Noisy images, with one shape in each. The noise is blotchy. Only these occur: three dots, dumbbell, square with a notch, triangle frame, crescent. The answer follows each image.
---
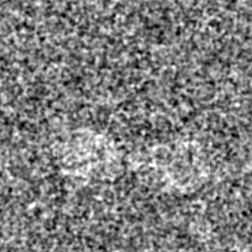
dumbbell
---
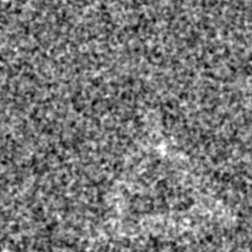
triangle frame
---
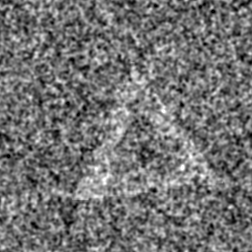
triangle frame
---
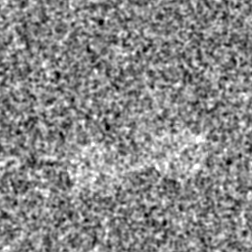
dumbbell
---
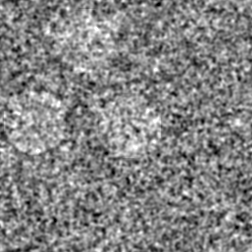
three dots
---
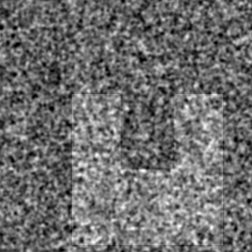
square with a notch
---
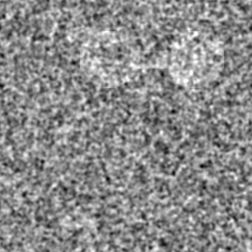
dumbbell
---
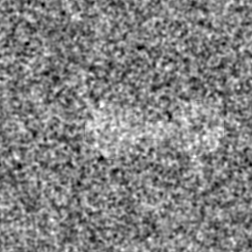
dumbbell
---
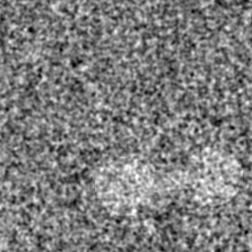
dumbbell
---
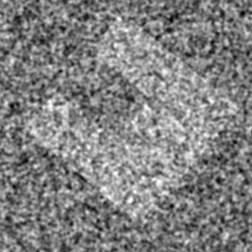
square with a notch
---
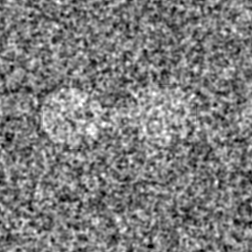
dumbbell
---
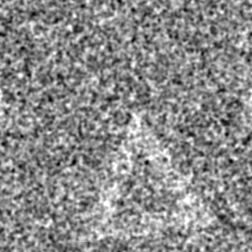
triangle frame
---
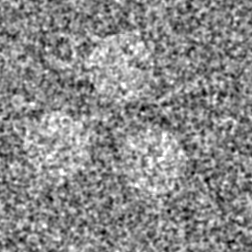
three dots
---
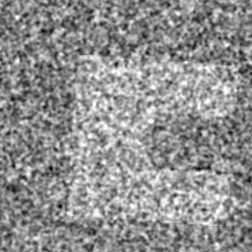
square with a notch
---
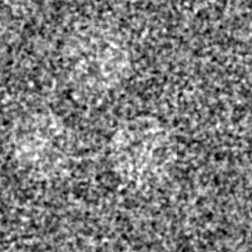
three dots
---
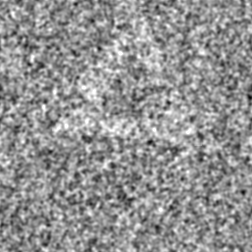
triangle frame
